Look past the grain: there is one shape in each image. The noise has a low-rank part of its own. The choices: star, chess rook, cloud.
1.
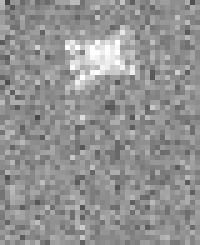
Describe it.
light chess rook, top middle
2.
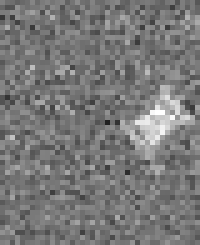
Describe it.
light chess rook, middle right
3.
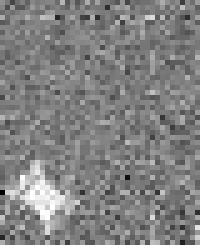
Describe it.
light chess rook, bottom left
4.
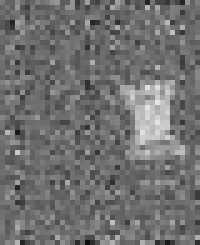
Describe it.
light chess rook, middle right
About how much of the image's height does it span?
a third
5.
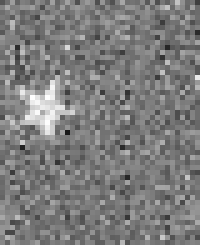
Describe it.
light star, middle left
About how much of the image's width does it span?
a third
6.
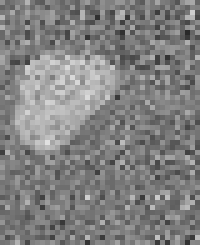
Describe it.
light cloud
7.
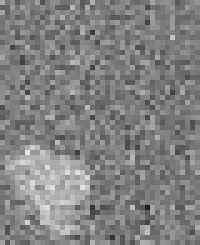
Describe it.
light cloud, bottom left
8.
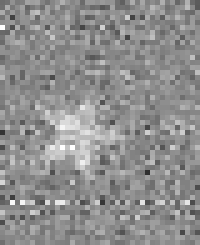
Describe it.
light star
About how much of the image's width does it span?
half
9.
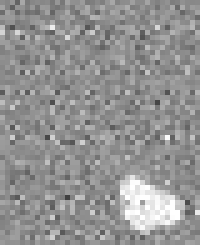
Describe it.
light cloud, bottom right
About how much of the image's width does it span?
a third
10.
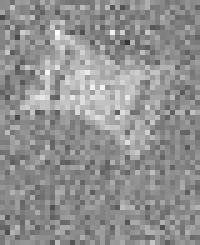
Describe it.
light chess rook
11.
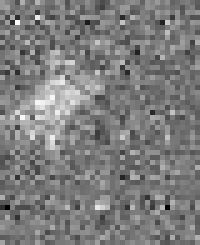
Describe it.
light chess rook
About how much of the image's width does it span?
half
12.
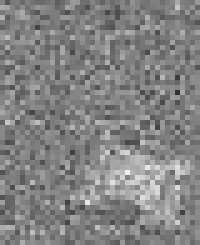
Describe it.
light chess rook
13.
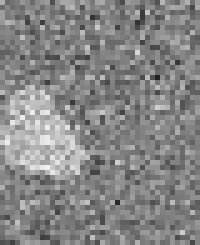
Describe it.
light cloud, middle left
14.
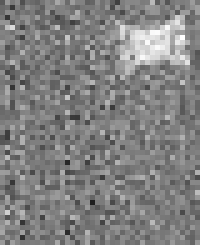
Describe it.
light chess rook, top right
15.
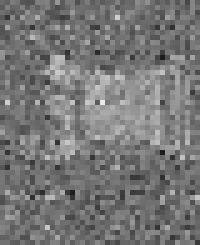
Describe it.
light chess rook
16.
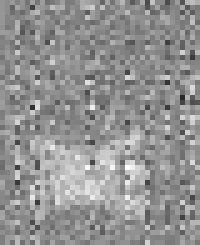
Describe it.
light chess rook
